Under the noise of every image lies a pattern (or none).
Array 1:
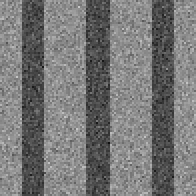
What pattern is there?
vertical stripes
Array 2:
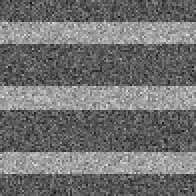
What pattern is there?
horizontal stripes
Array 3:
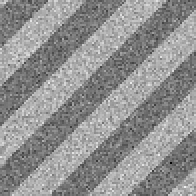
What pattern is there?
diagonal stripes
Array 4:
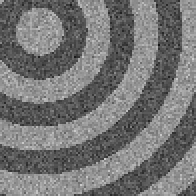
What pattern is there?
rings round one point
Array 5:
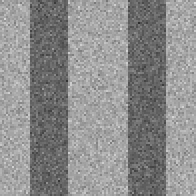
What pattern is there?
vertical stripes
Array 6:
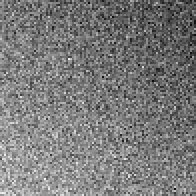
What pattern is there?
a smooth slope
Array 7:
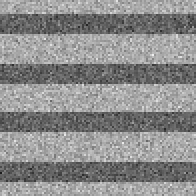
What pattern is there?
horizontal stripes
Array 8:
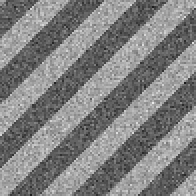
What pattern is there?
diagonal stripes
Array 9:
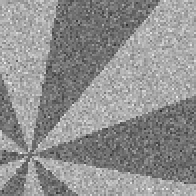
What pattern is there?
spokes from one point
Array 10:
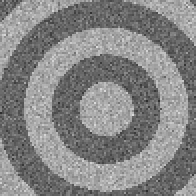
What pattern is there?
rings round one point
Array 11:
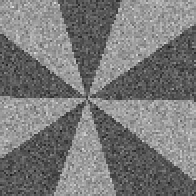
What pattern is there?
spokes from one point
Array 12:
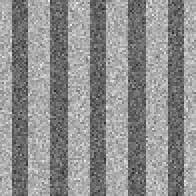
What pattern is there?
vertical stripes
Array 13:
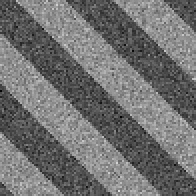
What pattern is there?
diagonal stripes
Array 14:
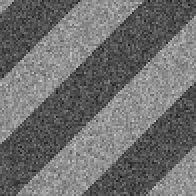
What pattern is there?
diagonal stripes
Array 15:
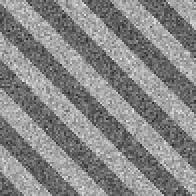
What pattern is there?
diagonal stripes
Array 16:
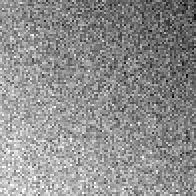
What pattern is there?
a smooth slope
